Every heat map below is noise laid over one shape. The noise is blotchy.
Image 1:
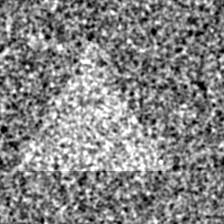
triangle
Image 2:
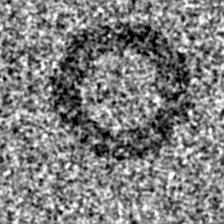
ring
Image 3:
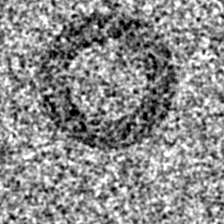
ring
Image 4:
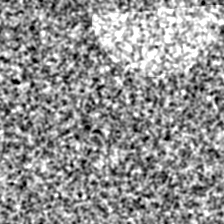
half disc
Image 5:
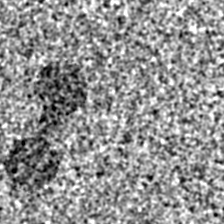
dumbbell
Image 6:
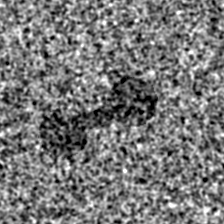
dumbbell
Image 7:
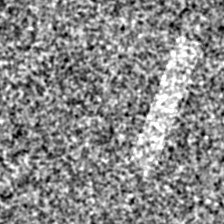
bar
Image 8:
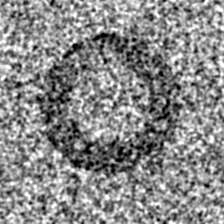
ring
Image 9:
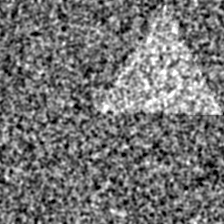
triangle
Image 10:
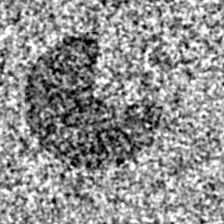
disc with a wedge cut out
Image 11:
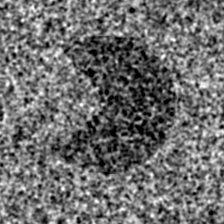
disc with a wedge cut out
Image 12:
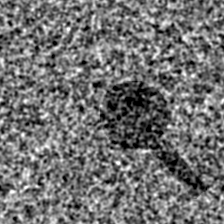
lollipop
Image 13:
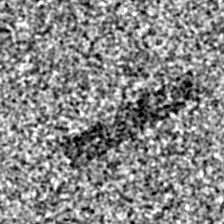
bar
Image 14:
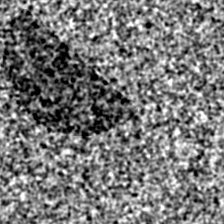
half disc
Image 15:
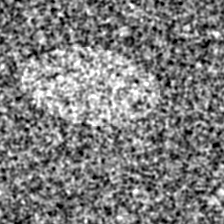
ellipse
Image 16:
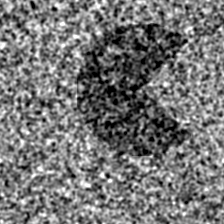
disc with a wedge cut out
